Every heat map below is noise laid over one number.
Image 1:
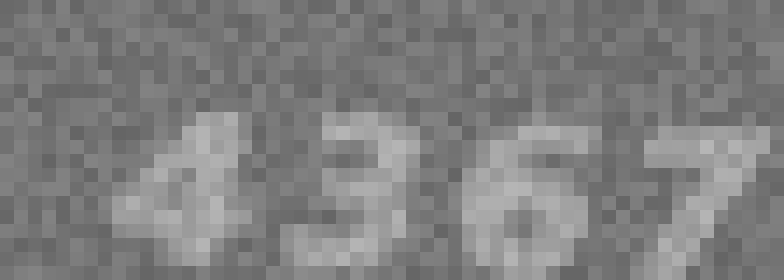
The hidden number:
4367
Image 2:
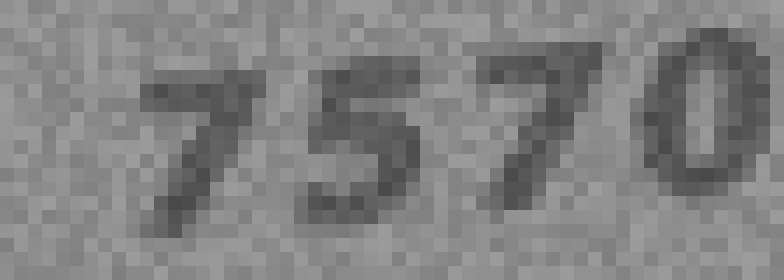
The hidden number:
7570
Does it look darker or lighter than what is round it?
darker
